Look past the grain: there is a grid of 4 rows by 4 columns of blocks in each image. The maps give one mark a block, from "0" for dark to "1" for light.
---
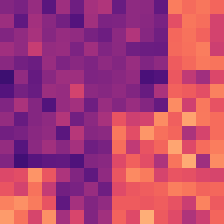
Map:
0 0 0 1
0 0 0 1
0 0 1 1
1 0 1 1
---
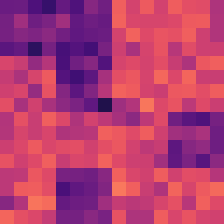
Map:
0 0 1 1
1 0 1 1
1 1 1 0
1 0 1 1
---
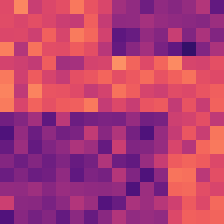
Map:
1 1 0 0
1 1 1 1
0 0 0 1
0 0 0 1
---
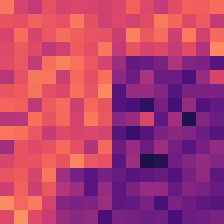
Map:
1 1 1 1
1 1 0 0
1 1 0 0
1 0 0 0
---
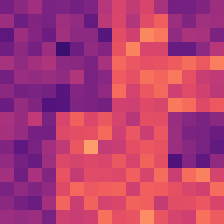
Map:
0 0 1 0
0 0 1 1
0 1 1 0
0 1 1 1
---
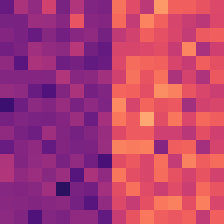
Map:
0 0 1 1
0 0 1 1
0 0 1 1
0 0 1 1
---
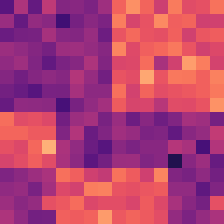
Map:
0 0 1 1
0 0 1 1
1 0 0 0
0 1 1 0
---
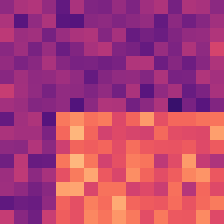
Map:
0 0 0 0
0 0 0 0
0 1 1 1
0 1 1 1
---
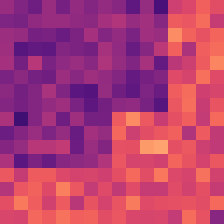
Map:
0 0 0 1
0 0 0 1
0 0 1 1
1 1 1 1
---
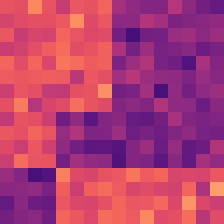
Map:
1 1 0 0
1 1 0 0
1 0 0 0
0 1 1 1
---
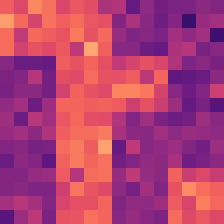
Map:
1 1 0 0
0 1 1 0
0 1 0 0
0 1 0 1
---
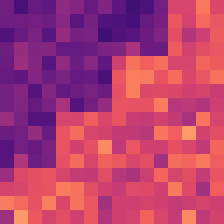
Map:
0 0 0 1
0 0 1 1
0 1 1 1
1 1 1 1
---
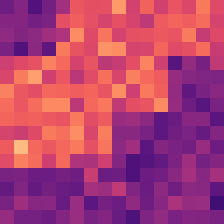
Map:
0 1 1 1
1 1 1 0
1 1 0 0
0 0 0 0
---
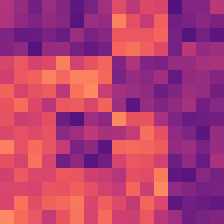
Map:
0 0 1 0
1 1 0 0
1 0 1 0
1 1 1 0
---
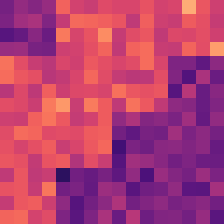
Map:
0 1 1 1
1 1 1 0
1 1 0 0
1 0 0 0
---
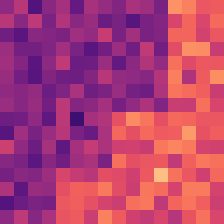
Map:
0 0 0 1
0 0 0 1
0 0 1 1
0 1 1 1
